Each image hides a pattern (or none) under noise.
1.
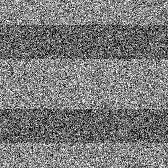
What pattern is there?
horizontal stripes
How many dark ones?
2
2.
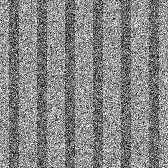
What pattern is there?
vertical stripes
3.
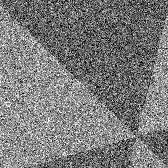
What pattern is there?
spokes from one point
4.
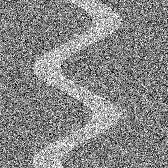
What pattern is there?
a wavy band
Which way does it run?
top to bottom
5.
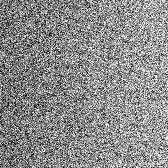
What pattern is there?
a smooth slope
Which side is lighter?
right
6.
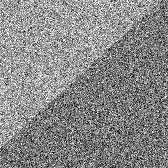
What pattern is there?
a sharp edge
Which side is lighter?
top left
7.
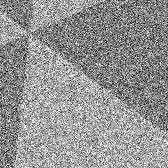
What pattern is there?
spokes from one point
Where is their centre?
top left
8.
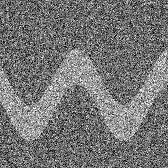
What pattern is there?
a wavy band
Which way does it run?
left to right
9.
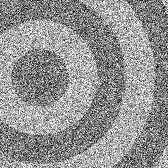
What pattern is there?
rings round one point
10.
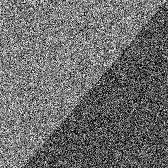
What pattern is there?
a sharp edge
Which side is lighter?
top left
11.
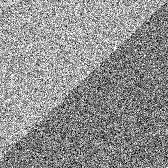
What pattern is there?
a sharp edge
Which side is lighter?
top left
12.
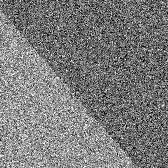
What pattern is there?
a sharp edge
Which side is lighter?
bottom left
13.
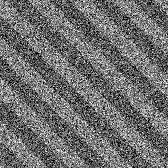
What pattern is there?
diagonal stripes
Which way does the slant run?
top left to bottom right
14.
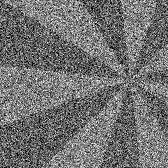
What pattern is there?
spokes from one point
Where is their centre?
middle right
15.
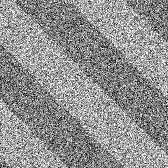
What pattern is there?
diagonal stripes
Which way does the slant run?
top left to bottom right
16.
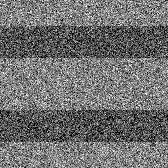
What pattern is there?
horizontal stripes
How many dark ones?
2
